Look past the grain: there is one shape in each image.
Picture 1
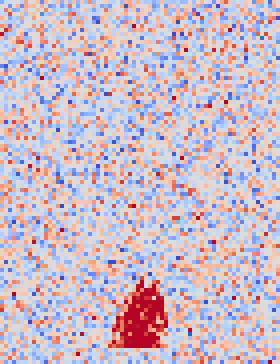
red chess knight, bottom middle
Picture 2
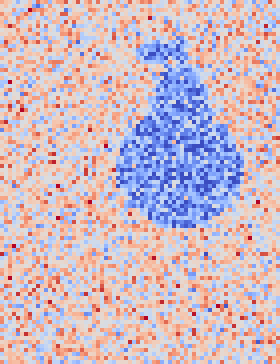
blue pear
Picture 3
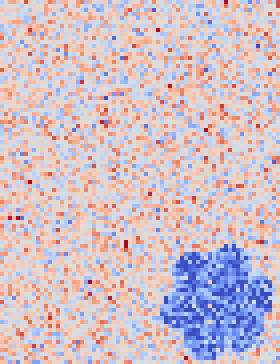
blue flower, bottom right
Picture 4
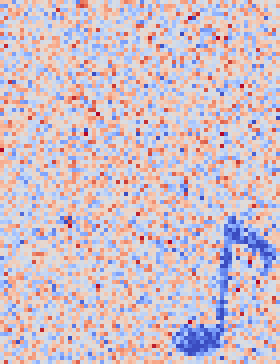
blue musical note, bottom right
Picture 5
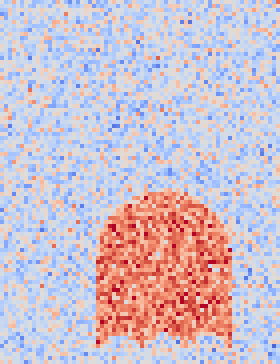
red ghost
